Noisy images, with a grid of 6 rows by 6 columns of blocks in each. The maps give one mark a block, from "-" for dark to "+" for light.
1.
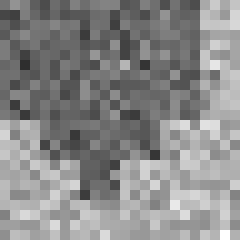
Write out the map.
- - - - - +
- - - - - +
- - - - - +
+ - - - + +
+ + - + + +
+ + + + + +
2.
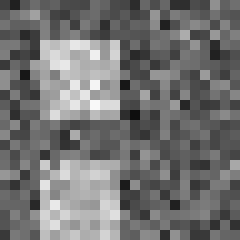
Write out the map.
- - - - - -
- + + - - -
- + + - - -
- - - - - -
- + + - - -
- + + - - -
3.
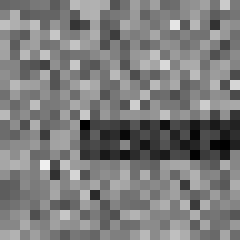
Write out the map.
+ + + + + +
+ + + + + +
+ + + + + +
+ + - - - -
+ + + + + +
+ + + + + +
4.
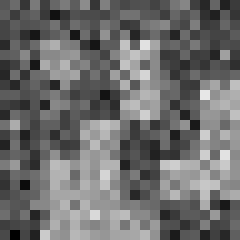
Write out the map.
- - - - - -
- + - + - -
- - - + - +
- - + - - +
- + + - + +
- + + + - -
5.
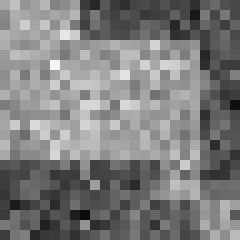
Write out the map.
+ + - - - -
+ + + + + -
+ + + + + -
+ + + + + -
- - - - + -
- - - - - +
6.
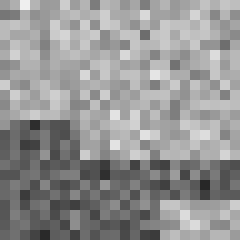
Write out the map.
+ + + + + +
+ + + + + +
+ + + + + +
- - + + + +
- - - - - -
- - - - + +
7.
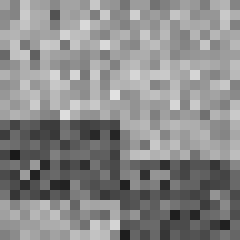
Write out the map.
+ + + + + +
+ + + + + +
+ + + + + +
- - - + + +
- - - - - -
+ + + - - -
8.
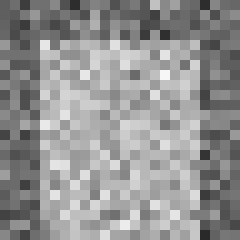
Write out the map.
- - - - - -
- + + + + -
- + + + + -
- + + + + -
- + + + + -
- + + + + -
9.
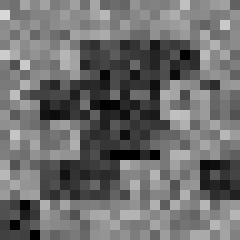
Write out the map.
+ + + + + +
+ + - - - +
+ - - - + +
+ + - - + +
+ - - + + -
- + + + + +
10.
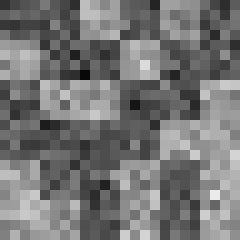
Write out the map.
- - + - + -
+ - - + - -
- + + - - +
- - - - + +
+ - - + - +
+ + - + - +
